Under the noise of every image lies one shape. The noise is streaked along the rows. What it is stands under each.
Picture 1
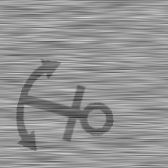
anchor
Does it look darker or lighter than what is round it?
darker
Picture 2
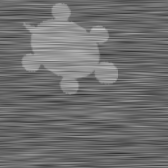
turtle
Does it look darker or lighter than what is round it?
lighter
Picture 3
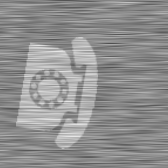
telephone
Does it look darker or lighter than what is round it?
lighter
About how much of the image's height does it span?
two thirds
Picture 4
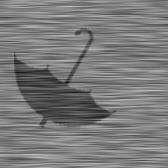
umbrella
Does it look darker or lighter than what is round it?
darker
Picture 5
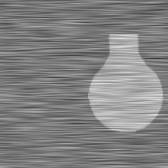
light bulb
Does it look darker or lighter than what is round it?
lighter
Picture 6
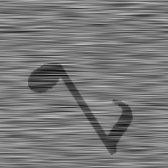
musical note
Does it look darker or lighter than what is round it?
darker
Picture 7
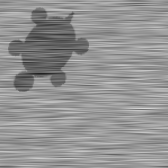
turtle
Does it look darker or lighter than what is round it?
darker
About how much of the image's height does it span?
half
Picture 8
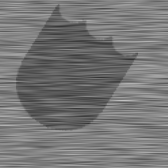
ghost
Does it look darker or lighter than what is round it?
darker
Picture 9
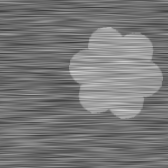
flower
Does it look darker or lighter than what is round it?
lighter
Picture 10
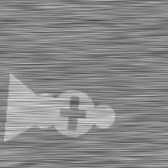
chess bishop
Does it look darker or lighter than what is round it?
lighter
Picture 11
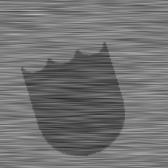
ghost
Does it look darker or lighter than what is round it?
darker
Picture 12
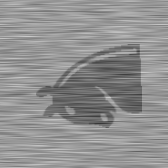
chess knight
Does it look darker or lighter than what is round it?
darker
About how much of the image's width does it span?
two thirds
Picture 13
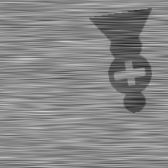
chess bishop
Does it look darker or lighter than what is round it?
darker
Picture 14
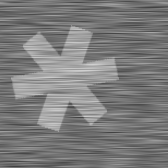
asterisk
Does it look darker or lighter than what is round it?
lighter
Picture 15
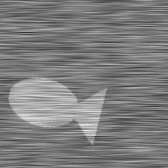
fish
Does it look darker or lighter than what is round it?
lighter
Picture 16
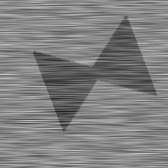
bow tie
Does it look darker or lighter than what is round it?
darker
